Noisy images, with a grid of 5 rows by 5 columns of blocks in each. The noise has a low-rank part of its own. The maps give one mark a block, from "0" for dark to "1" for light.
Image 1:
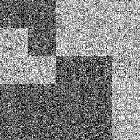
00111
10111
11001
00001
00001
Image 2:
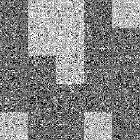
01101
01100
00100
00000
10010
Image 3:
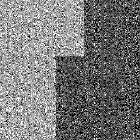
11100
11100
11000
11000
11000
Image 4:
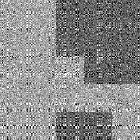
11000
11000
11100
11111
11001
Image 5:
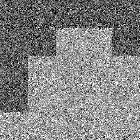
00000
00110
01111
01111
11111
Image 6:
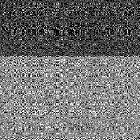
00000
00000
11111
11111
11111
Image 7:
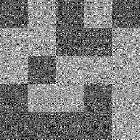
01010
11001
10111
01101
00001
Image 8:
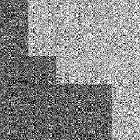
01111
01111
00111
00001
00001
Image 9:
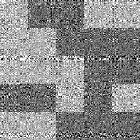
10011
11000
11100
00101
11000
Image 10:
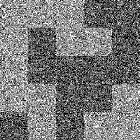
11100
10110
10000
11001
01011
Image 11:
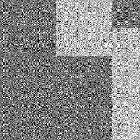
00110
00111
00001
00001
00001
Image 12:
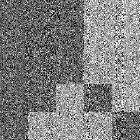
00011
00011
00011
00101
01110
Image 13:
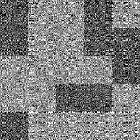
01101
01100
11110
11001
01111
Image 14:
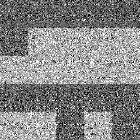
00000
01111
11111
00000
11010
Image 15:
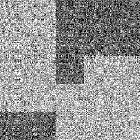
11000
11000
11011
11111
00111
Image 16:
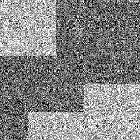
11000
11000
00000
00011
01111
